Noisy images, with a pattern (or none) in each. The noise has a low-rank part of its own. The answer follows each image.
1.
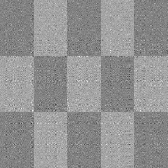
a checkerboard
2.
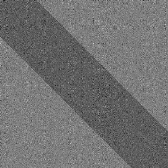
a diagonal band
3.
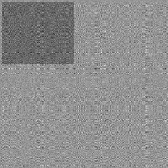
one block
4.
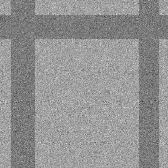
bands of rows crossing bands of columns
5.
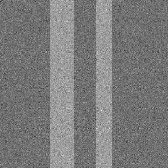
bands of columns
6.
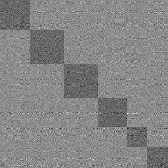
blocks along the diagonal
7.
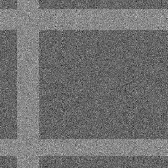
bands of rows crossing bands of columns
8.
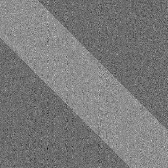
a diagonal band
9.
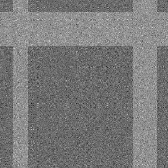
bands of rows crossing bands of columns
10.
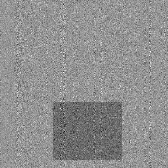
one block
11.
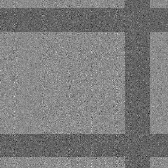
bands of rows crossing bands of columns
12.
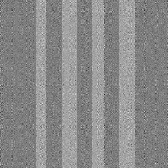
bands of columns
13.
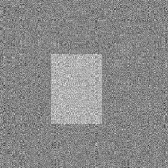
one block
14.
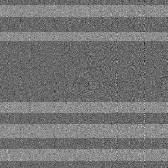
bands of rows
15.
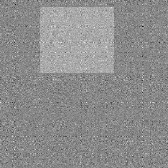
one block
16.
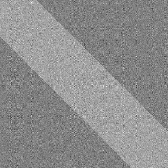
a diagonal band
